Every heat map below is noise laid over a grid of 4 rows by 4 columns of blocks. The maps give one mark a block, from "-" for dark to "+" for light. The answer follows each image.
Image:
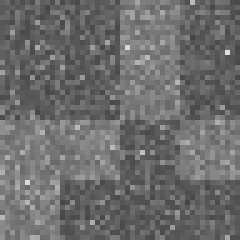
--+-
--+-
++-+
+---
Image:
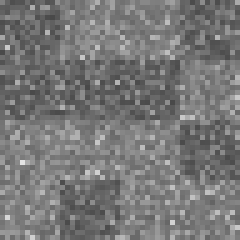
-++-
---+
+++-
+-++
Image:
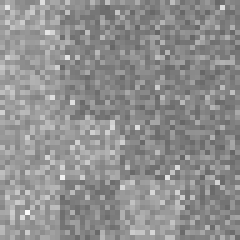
+---
+---
++--
+-+-
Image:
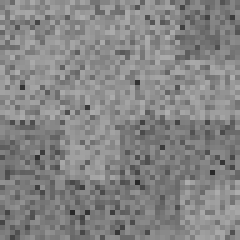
+++-
++++
-+--
---+
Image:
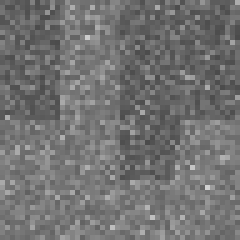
-+--
-+--
++-+
++++
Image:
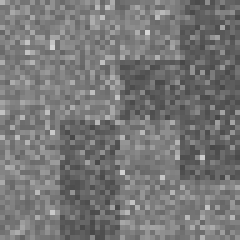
+++-
++--
+-+-
+-++
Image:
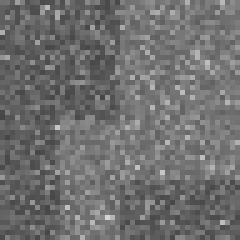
--++
--++
-+++
-+--
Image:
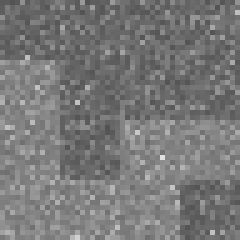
----
+---
+-++
+++-
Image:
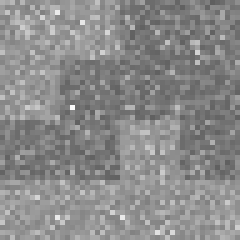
++--
+---
--+-
++++
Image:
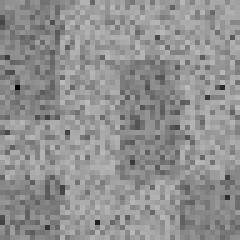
-+++
-+-+
++-+
-++-
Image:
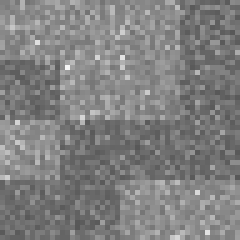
+++-
-++-
+---
--++
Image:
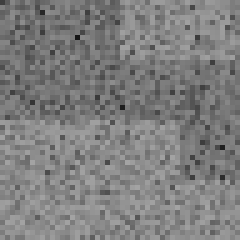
--++
----
+++-
++++
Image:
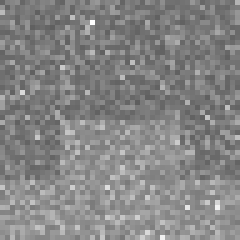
----
----
-++-
++++
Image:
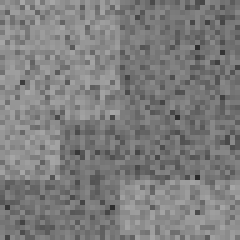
++--
++--
+---
--++
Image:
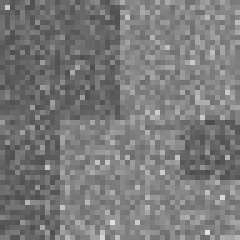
--++
--++
-++-
-+++
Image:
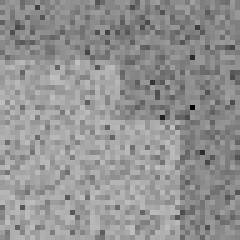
----
++--
+++-
+++-
